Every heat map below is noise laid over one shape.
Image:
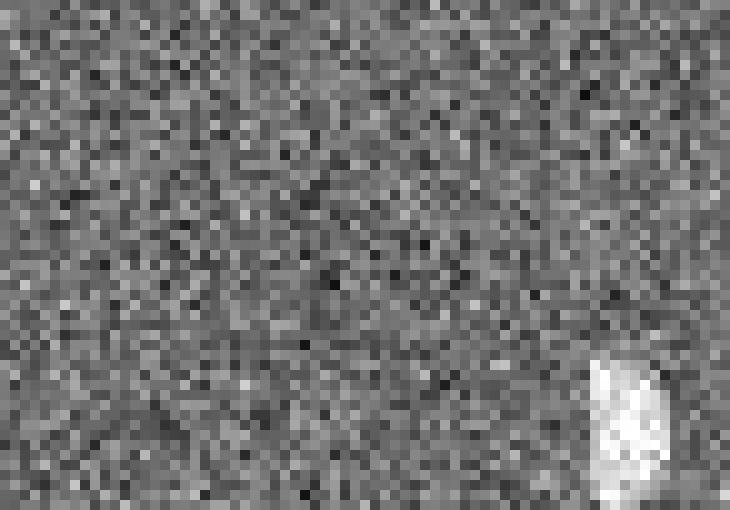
half disc
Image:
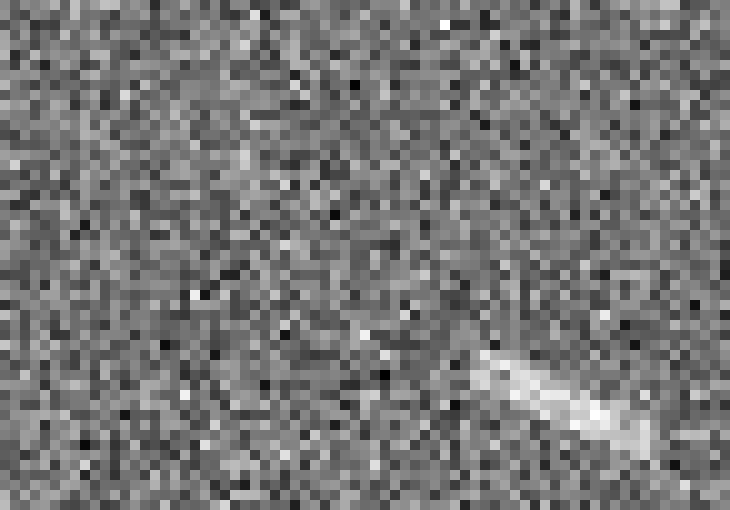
bar
